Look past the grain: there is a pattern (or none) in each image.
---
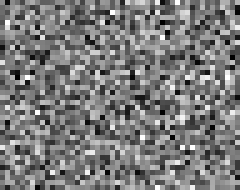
only noise
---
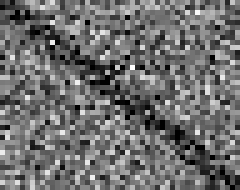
a diagonal band
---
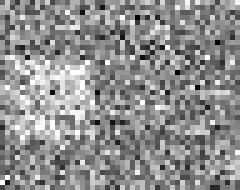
one block
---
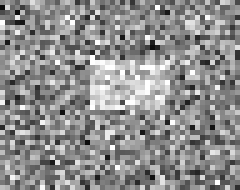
one block
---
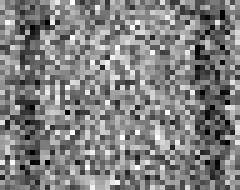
bands of columns
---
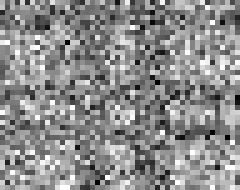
bands of rows crossing bands of columns
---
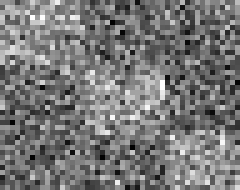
blocks along the diagonal
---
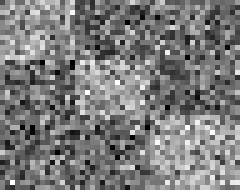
blocks along the diagonal
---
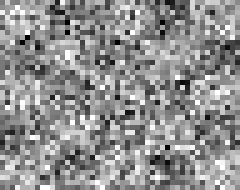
a checkerboard
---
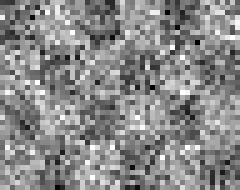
a checkerboard
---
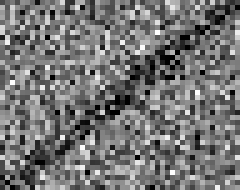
a diagonal band
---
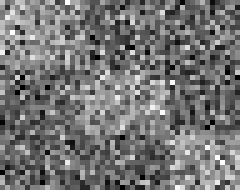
blocks along the diagonal
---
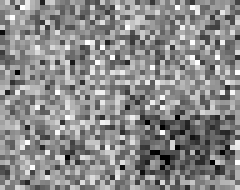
one block
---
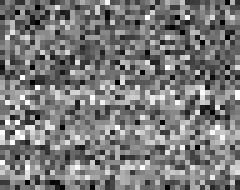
bands of rows
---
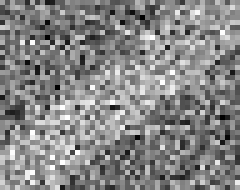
a diagonal band
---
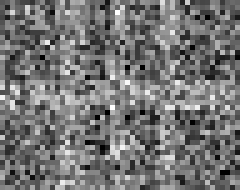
bands of rows crossing bands of columns
